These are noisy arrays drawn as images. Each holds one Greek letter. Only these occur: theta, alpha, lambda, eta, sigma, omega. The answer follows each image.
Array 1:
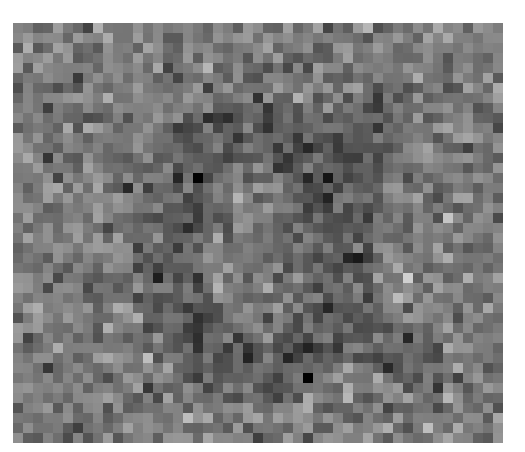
dark alpha
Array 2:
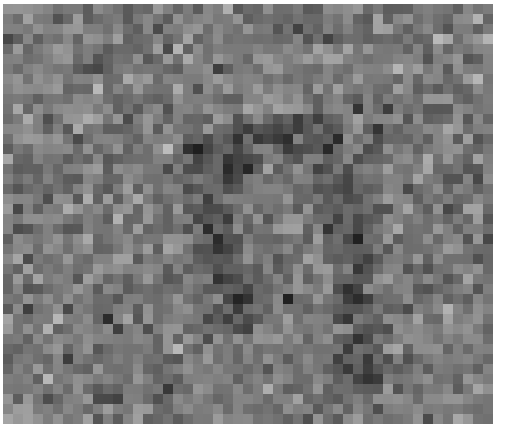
dark eta
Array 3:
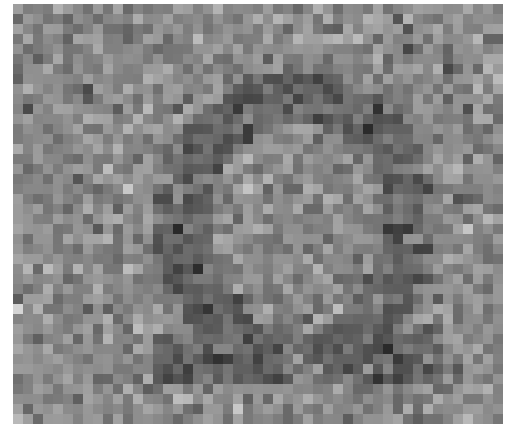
dark omega
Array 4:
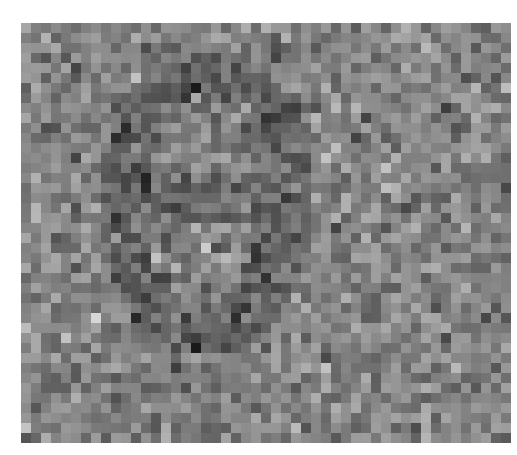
dark theta
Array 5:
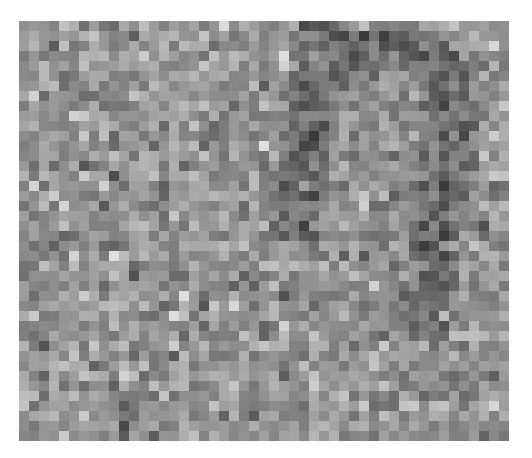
dark eta
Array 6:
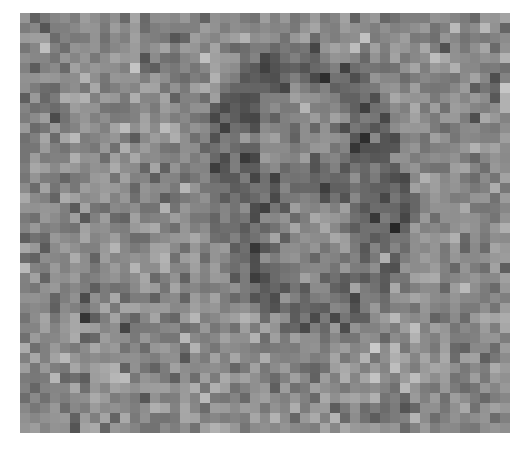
dark theta
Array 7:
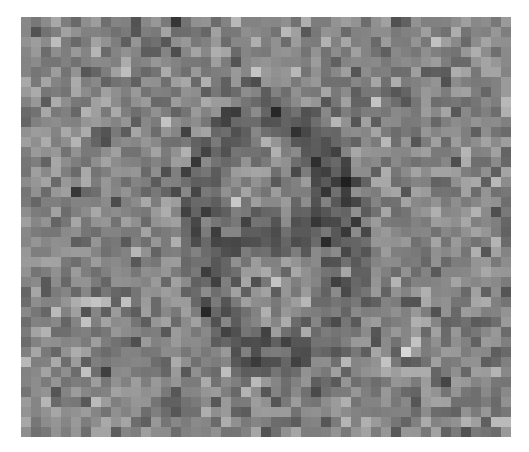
dark theta
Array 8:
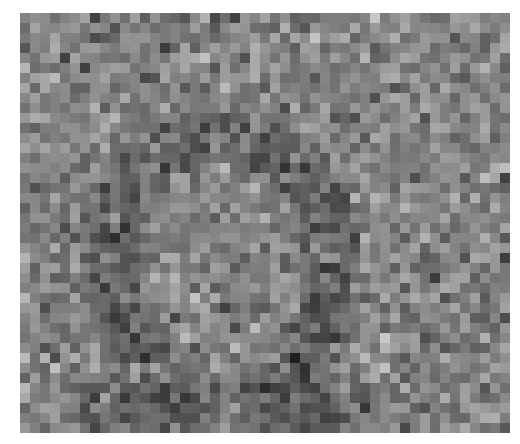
dark omega
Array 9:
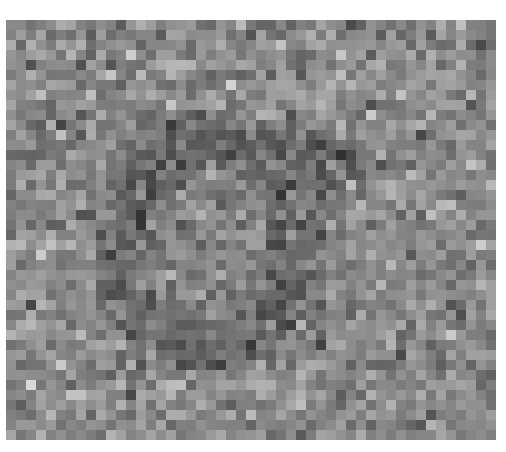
dark sigma
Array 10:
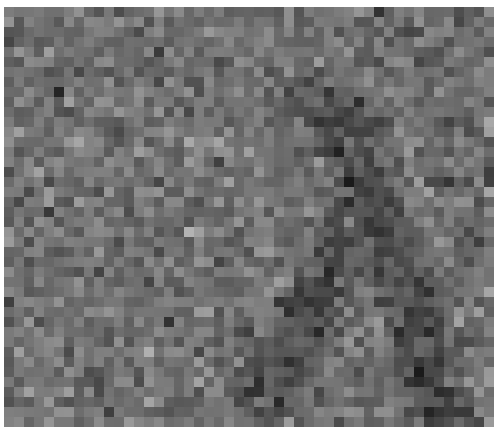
dark lambda
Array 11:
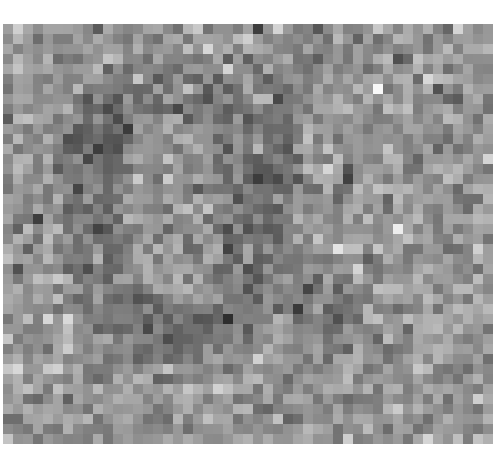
dark alpha
